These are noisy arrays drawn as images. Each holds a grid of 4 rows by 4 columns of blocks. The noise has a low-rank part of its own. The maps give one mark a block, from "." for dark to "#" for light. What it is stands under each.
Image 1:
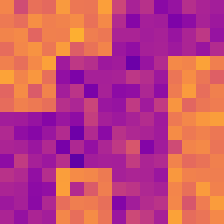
##..
#..#
...#
.#.#
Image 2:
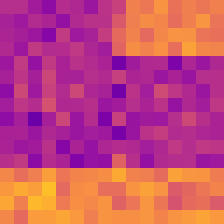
..##
....
....
####
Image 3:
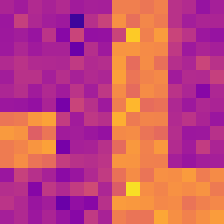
..#.
..#.
#.#.
..##
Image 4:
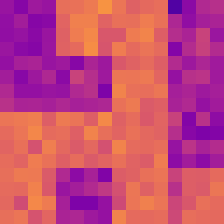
.##.
..#.
###.
#.##
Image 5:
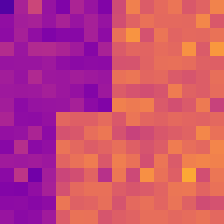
..##
..##
.###
.###
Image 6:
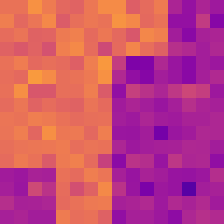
###.
##..
##..
.#..
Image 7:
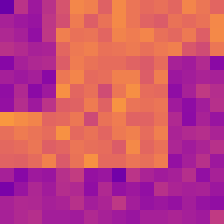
.###
.##.
###.
....
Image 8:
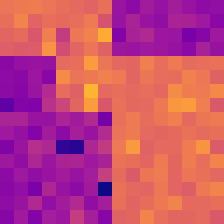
##..
.###
..##
..##
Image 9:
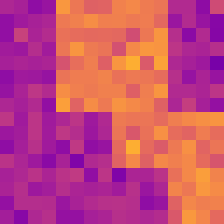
.##.
.##.
..##
...#
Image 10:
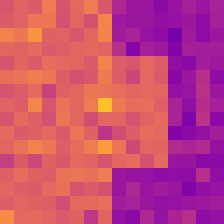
##..
###.
###.
##..
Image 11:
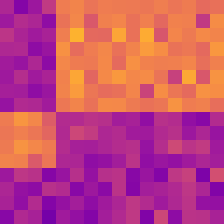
.###
.###
#...
....
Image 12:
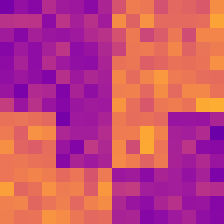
..##
..##
#.#.
##..
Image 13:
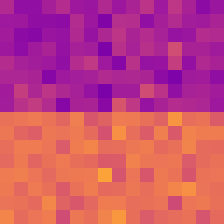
....
....
####
####
